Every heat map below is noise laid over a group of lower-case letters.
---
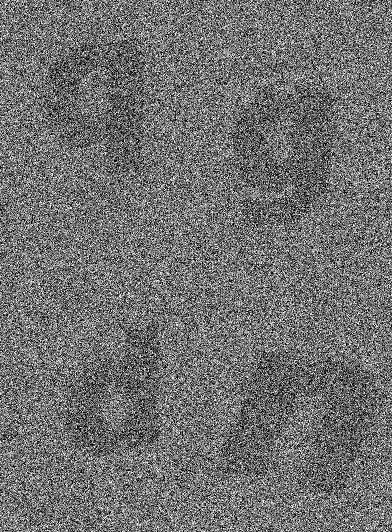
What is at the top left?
q
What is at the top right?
g
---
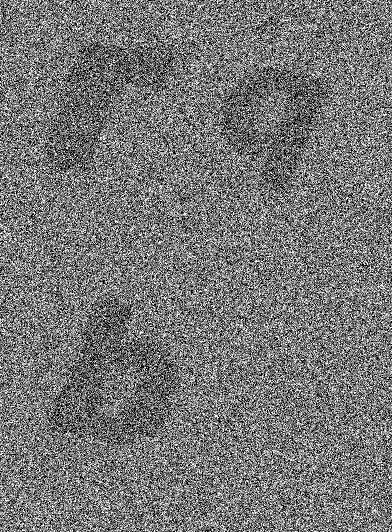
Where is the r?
top left
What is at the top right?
q
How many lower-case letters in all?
3
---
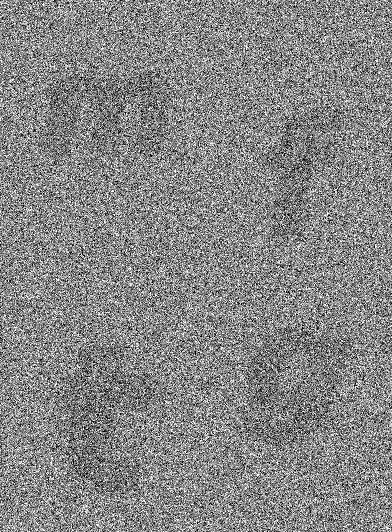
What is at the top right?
f
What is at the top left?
m
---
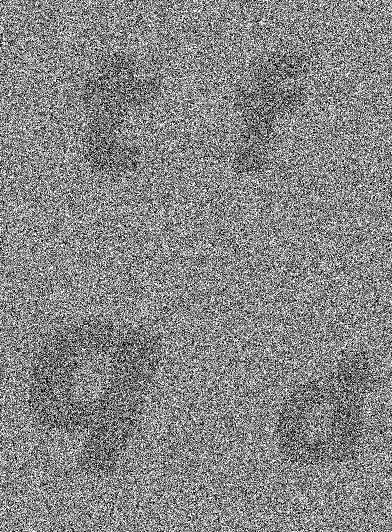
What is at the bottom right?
d
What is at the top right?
f
